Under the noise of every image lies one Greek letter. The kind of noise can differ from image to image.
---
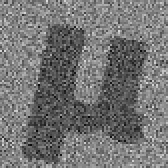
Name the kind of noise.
low rank plus noise
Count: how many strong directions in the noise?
two
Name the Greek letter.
mu
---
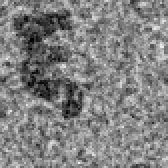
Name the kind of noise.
blotchy
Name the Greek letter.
xi
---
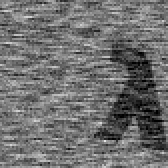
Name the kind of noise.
streaked along the rows
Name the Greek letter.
lambda
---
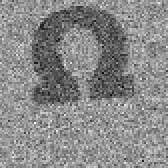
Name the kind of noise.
low rank plus noise
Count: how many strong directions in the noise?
three or four
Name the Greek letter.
omega
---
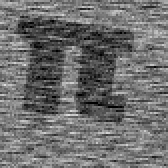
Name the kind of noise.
streaked along the rows
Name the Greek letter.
pi
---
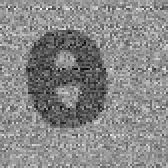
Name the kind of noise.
rows of uneven size
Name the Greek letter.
theta
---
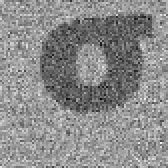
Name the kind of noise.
low rank plus noise
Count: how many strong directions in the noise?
three or four
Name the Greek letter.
sigma
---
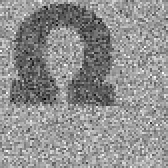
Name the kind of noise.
independent entries
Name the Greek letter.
omega
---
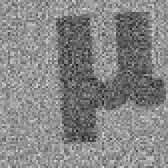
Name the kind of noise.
low rank plus noise
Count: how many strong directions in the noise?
three or four
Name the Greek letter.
mu
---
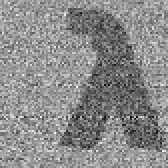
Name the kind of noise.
rows of uneven size
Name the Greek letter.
lambda
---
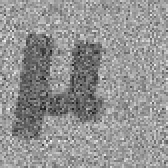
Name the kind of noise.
low rank plus noise
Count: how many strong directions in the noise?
one
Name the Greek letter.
mu
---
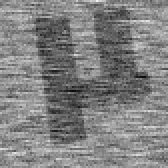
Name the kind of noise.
streaked along the rows
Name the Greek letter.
mu
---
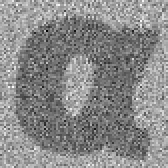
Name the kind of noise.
low rank plus noise
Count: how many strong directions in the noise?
three or four
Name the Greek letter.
alpha
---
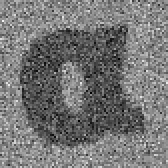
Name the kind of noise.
independent entries
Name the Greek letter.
alpha
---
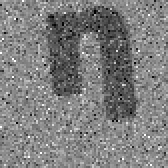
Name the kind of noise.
heavy tails
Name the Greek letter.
eta
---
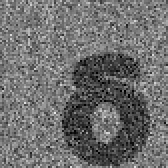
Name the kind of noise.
independent entries
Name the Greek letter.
delta
